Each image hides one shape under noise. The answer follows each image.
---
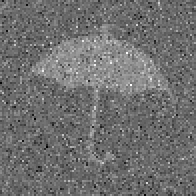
umbrella
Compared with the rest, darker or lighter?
lighter
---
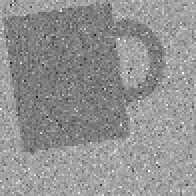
cup
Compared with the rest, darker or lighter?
darker
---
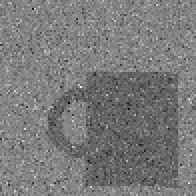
cup
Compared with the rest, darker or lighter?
darker
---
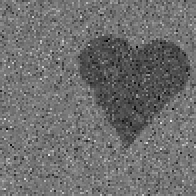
heart
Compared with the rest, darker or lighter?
darker
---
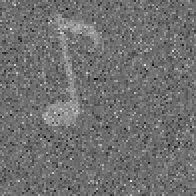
musical note
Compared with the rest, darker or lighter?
lighter
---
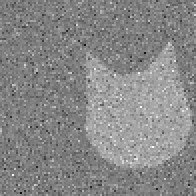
cat's head
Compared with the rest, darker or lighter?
lighter
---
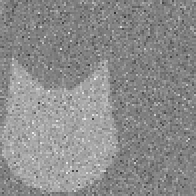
cat's head
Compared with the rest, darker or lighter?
lighter
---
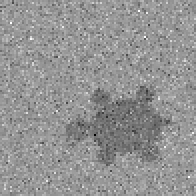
turtle
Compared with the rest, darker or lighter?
darker
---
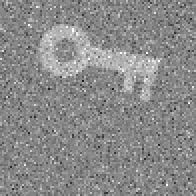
key
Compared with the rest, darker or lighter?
lighter
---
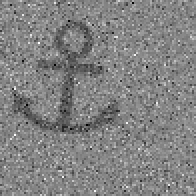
anchor
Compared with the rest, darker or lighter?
darker
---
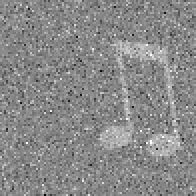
pair of musical notes
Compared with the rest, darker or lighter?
lighter
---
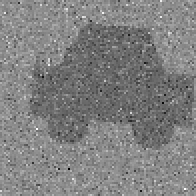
car
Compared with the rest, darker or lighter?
darker
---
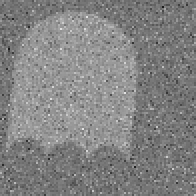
ghost
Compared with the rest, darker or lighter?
lighter
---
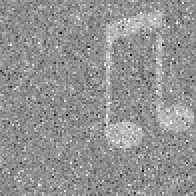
pair of musical notes
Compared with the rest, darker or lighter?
lighter
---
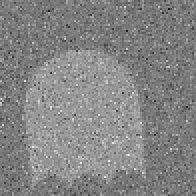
ghost
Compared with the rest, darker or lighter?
lighter
